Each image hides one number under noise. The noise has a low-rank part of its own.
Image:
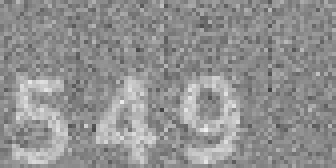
549
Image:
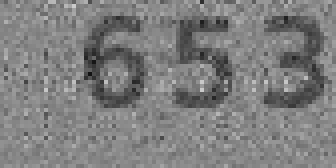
653
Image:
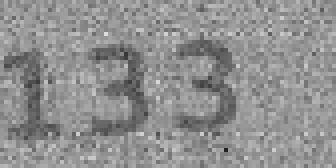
133
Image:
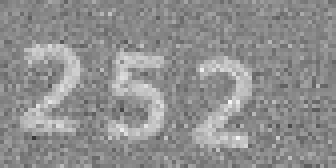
252
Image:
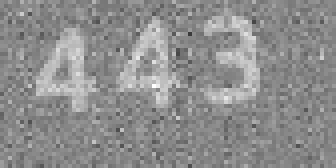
443
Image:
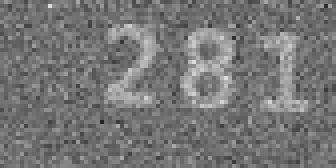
281
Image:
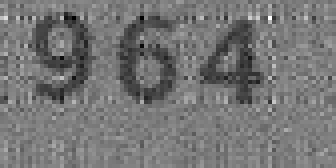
964
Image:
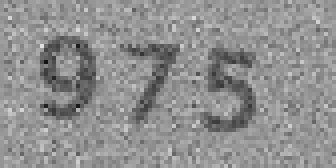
975
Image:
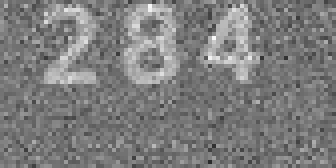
284
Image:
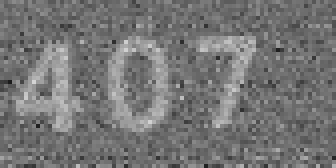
407
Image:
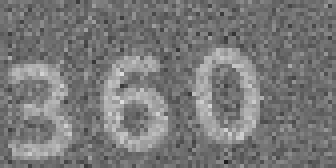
360
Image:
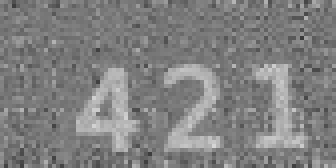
421
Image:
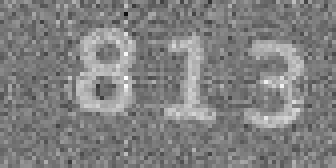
813
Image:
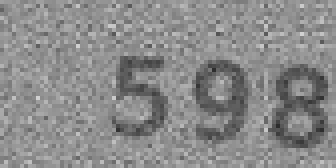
598
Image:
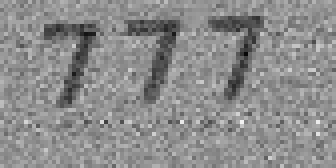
777
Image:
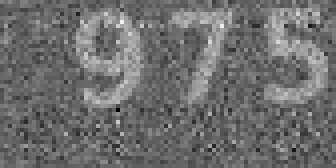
975
